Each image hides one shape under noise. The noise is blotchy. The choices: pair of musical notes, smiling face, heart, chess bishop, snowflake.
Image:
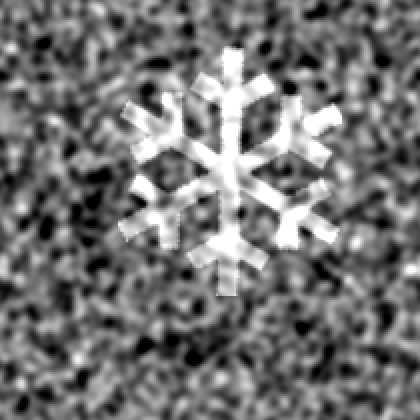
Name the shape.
snowflake
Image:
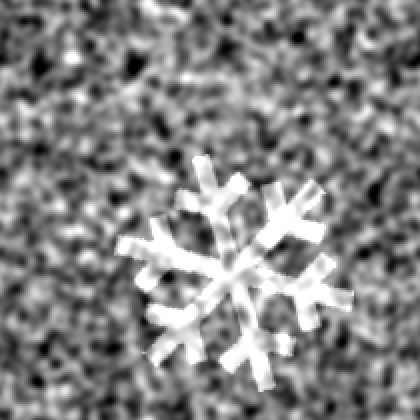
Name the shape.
snowflake
